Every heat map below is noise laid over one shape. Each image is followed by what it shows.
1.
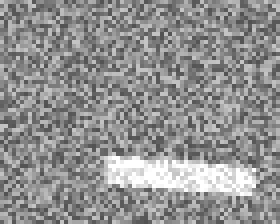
bar
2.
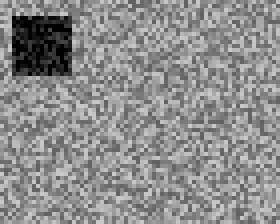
square
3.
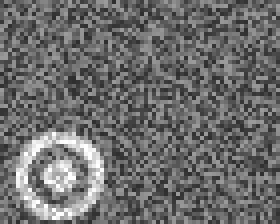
bullseye
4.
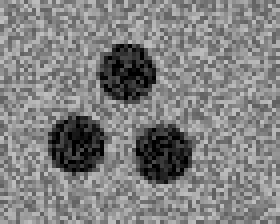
three dots
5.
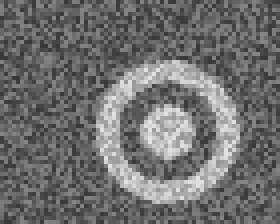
bullseye
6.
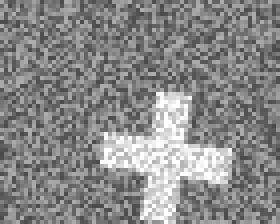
cross
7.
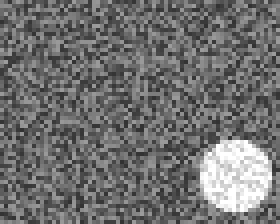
disc
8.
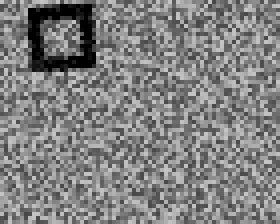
square frame
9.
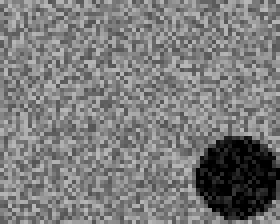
disc
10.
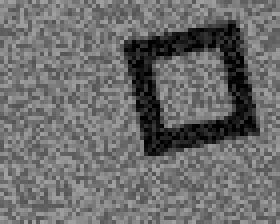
square frame
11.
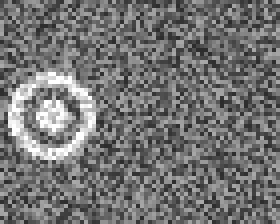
bullseye
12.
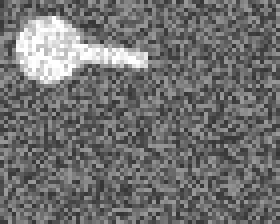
lollipop
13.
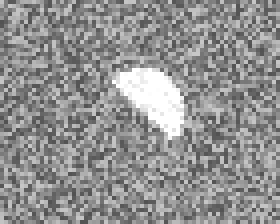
half disc
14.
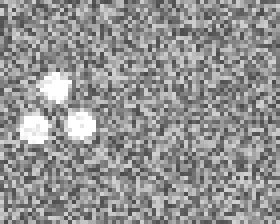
three dots
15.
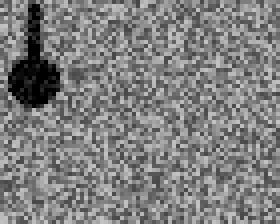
lollipop
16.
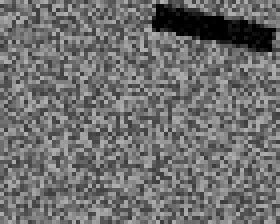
bar
